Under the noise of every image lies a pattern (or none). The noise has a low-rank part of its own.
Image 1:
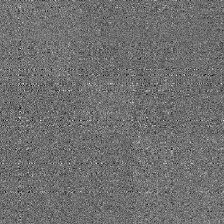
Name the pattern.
blocks along the diagonal
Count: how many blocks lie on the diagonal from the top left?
3
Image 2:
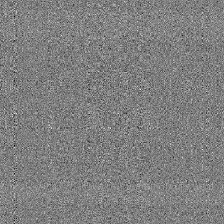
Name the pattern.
bands of rows
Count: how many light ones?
2
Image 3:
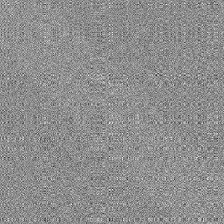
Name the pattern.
a diagonal band
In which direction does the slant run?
top left to bottom right
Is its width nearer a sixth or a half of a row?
a half
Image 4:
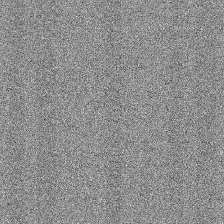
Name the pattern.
bands of columns
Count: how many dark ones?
5
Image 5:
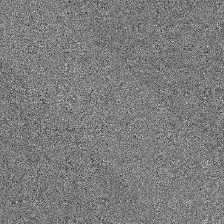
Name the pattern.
a diagonal band
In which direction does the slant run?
top left to bottom right
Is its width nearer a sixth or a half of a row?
a half
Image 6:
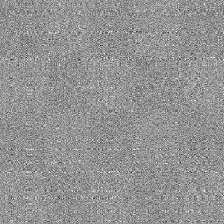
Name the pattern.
a checkerboard
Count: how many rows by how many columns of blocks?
4 by 5
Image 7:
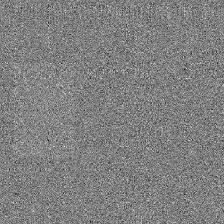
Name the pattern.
one block
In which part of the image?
middle left
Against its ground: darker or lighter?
lighter
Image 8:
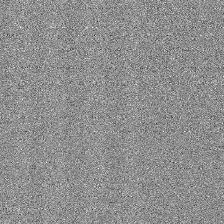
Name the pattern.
bands of columns
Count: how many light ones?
4
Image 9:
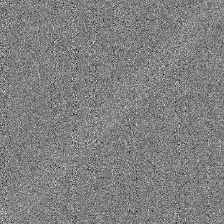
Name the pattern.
a diagonal band
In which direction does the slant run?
bottom left to top right
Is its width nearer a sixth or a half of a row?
a sixth
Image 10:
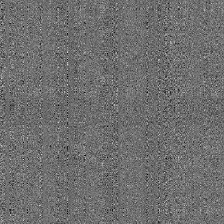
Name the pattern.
bands of rows crossing bands of columns
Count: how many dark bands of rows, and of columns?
1 and 3
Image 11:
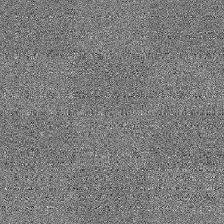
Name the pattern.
a checkerboard
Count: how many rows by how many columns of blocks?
4 by 3
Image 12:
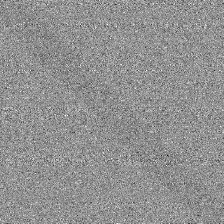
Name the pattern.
a diagonal band
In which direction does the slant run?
top left to bottom right
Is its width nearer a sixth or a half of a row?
a sixth
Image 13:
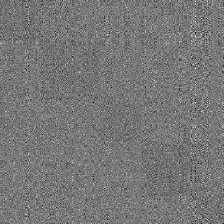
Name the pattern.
blocks along the diagonal
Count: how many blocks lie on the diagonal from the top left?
5
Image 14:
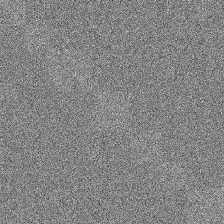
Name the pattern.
blocks along the diagonal
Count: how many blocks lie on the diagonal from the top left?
7
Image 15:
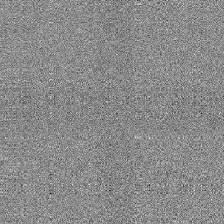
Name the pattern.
bands of rows crossing bands of columns
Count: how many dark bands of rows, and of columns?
1 and 1
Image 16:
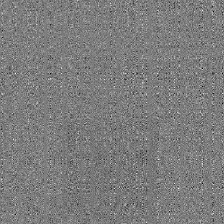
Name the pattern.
one block
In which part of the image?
bottom middle
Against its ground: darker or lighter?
darker
